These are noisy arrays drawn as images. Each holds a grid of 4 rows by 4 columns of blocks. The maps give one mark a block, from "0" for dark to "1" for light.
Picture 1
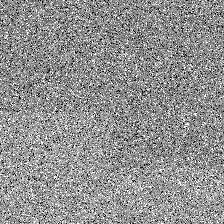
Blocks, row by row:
0 0 0 0
0 0 0 0
1 1 0 0
1 1 1 1
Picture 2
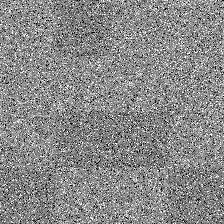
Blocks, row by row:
1 0 1 1
1 1 1 1
1 0 0 1
0 1 1 0
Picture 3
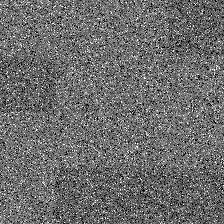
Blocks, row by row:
1 1 1 0
0 1 1 1
1 1 1 1
1 0 0 0
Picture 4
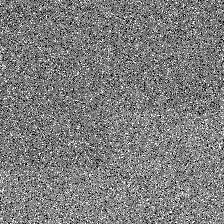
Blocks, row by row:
0 0 0 0
0 0 0 0
0 0 1 1
1 1 1 1
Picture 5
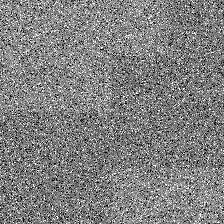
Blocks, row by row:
1 1 1 0
1 1 0 0
0 0 0 0
0 0 1 1
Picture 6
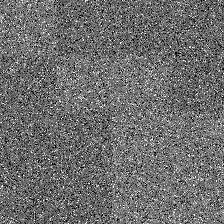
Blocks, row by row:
1 0 0 0
0 1 1 0
0 0 1 1
0 0 1 1
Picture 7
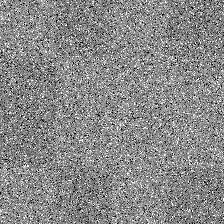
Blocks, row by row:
1 0 1 0
0 1 1 1
0 1 1 1
1 0 1 0
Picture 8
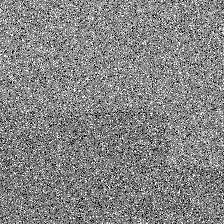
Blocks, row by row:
1 1 1 1
1 1 1 1
0 0 0 1
0 0 0 0
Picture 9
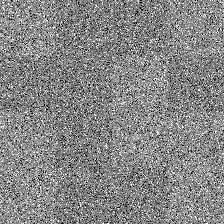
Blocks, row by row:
1 0 0 1
0 0 1 0
1 0 1 1
1 0 0 1
